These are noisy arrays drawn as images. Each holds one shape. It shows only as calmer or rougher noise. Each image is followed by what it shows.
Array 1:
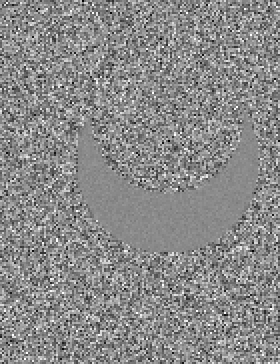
crescent
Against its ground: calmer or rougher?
calmer
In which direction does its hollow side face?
up
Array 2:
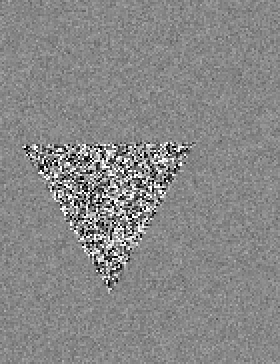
triangle
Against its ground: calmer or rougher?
rougher
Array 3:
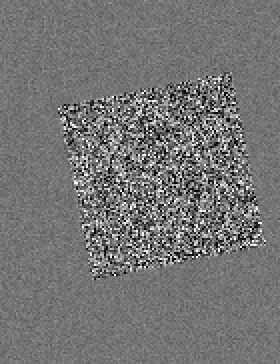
square
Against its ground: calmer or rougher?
rougher
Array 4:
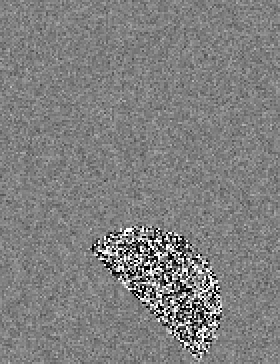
half disc
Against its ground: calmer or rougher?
rougher
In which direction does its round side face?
up and right
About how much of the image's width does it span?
half
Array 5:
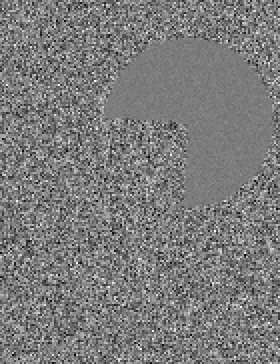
disc with a wedge cut out
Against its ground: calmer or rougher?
calmer
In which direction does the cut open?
down and left
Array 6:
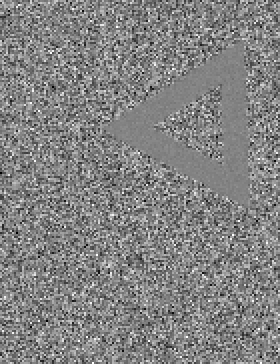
triangle frame
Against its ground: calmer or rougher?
calmer
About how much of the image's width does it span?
half
